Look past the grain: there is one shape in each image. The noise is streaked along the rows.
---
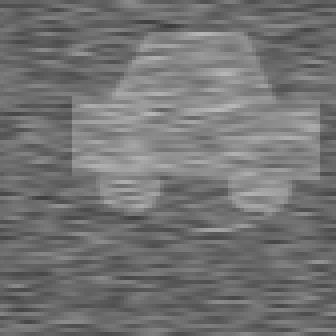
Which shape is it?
car
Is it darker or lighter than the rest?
lighter
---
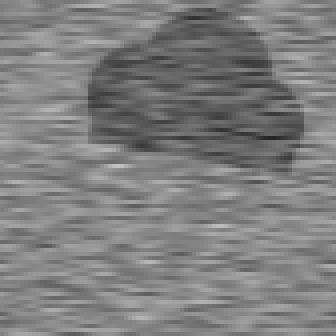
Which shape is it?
cloud
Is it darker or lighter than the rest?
darker
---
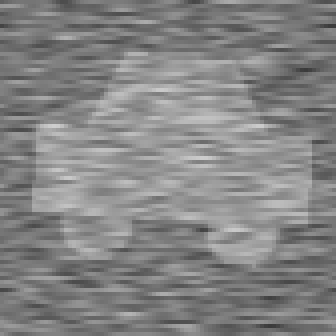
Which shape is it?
car
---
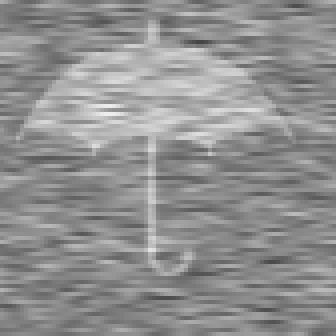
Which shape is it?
umbrella
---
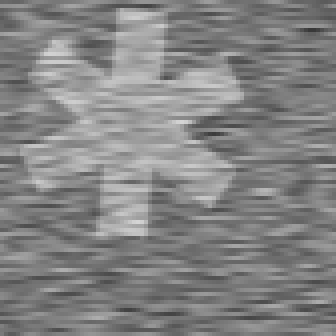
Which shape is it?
asterisk
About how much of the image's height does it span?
two thirds
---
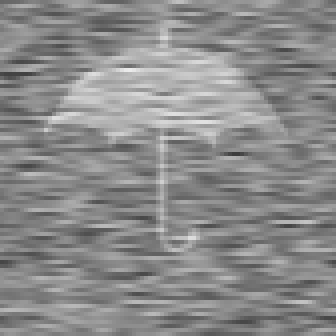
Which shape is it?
umbrella
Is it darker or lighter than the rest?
lighter
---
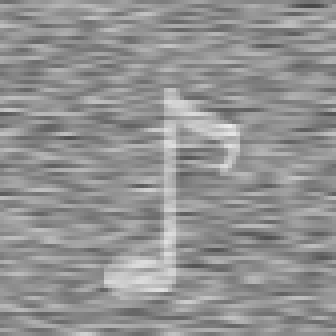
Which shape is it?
musical note
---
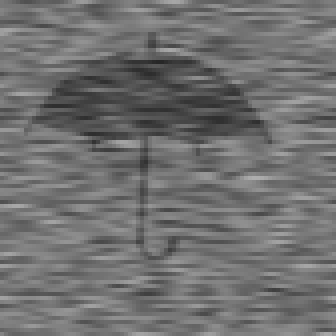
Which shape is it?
umbrella
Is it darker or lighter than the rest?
darker
